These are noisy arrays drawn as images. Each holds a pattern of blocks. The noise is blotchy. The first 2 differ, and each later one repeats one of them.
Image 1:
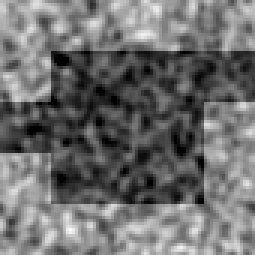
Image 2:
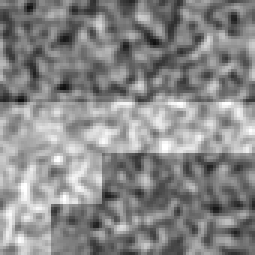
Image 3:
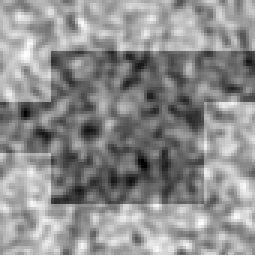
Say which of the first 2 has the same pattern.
1
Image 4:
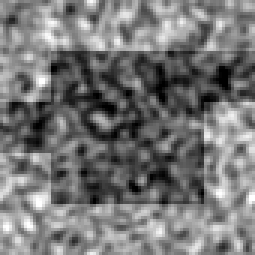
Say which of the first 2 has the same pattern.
1
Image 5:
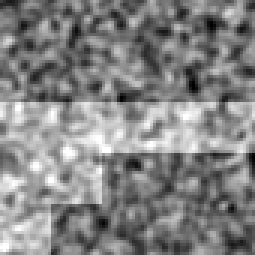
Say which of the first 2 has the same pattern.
2
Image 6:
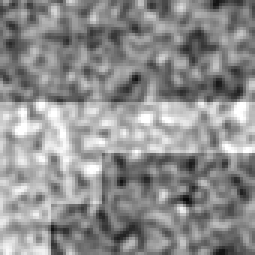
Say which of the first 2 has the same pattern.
2
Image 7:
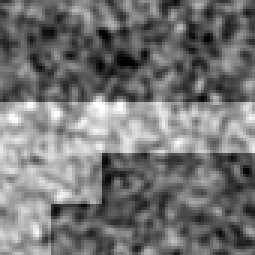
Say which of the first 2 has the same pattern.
2
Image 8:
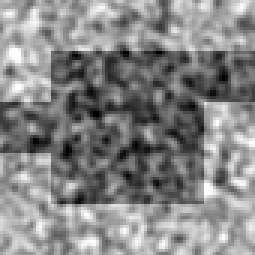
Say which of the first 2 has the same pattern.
1
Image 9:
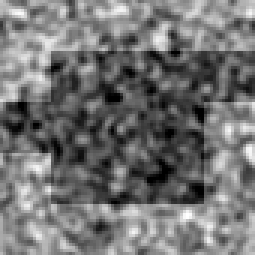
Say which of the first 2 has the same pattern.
1
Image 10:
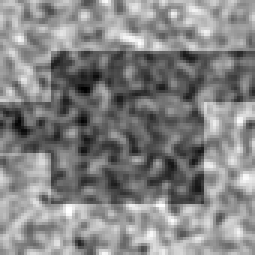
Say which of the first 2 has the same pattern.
1
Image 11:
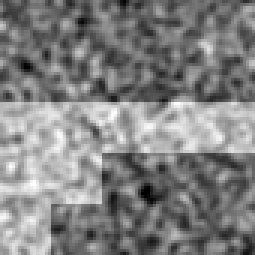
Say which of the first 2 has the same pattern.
2
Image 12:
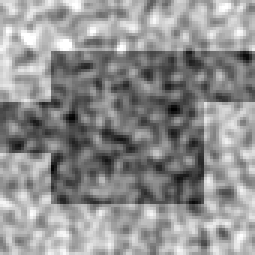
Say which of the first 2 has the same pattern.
1
